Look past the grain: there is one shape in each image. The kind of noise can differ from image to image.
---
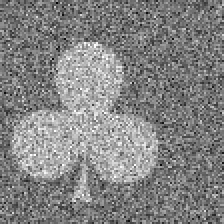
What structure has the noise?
independent entries
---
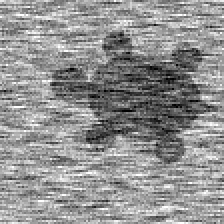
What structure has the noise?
streaked along the rows
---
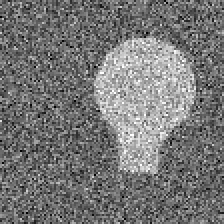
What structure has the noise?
independent entries
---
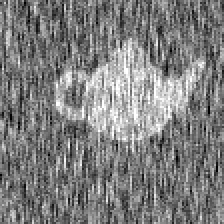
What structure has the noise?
streaked along the columns
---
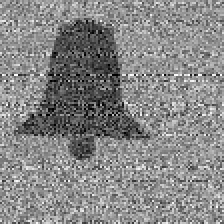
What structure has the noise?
rows of uneven size
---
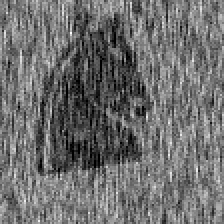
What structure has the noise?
streaked along the columns
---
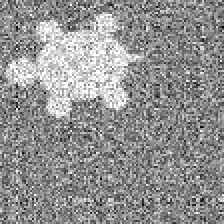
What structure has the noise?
low rank plus noise
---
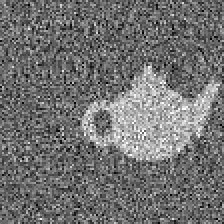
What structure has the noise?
low rank plus noise
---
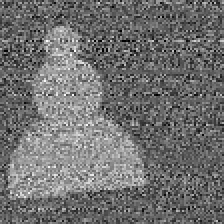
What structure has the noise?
rows of uneven size
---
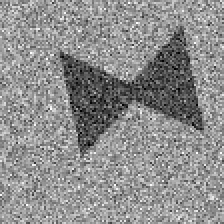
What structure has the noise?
independent entries
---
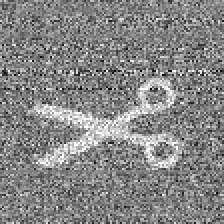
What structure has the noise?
rows of uneven size
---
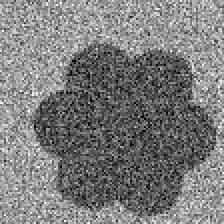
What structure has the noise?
independent entries
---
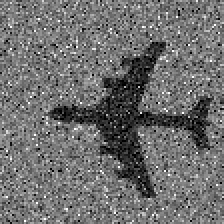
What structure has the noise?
heavy tails
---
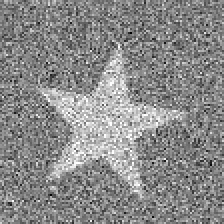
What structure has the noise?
low rank plus noise
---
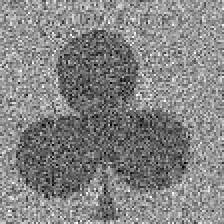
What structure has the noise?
low rank plus noise
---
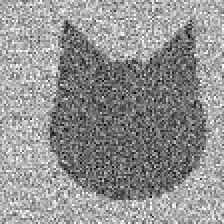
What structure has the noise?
low rank plus noise
